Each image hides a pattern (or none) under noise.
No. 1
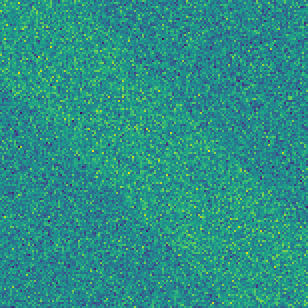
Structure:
a diagonal band
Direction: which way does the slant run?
top left to bottom right
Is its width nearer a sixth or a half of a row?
a half
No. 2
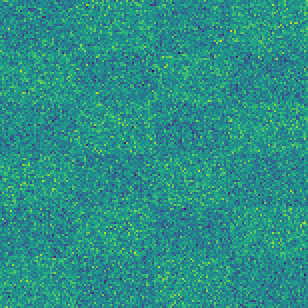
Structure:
a checkerboard
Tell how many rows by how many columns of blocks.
6 by 4
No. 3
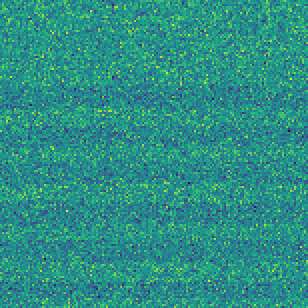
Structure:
bands of rows
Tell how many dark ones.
6
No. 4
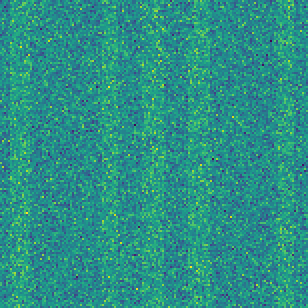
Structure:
bands of columns
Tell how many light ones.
5
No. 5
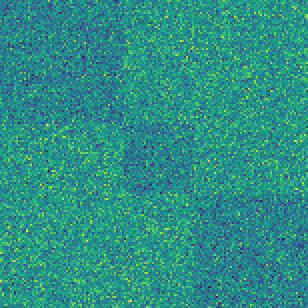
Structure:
blocks along the diagonal
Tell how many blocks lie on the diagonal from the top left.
3
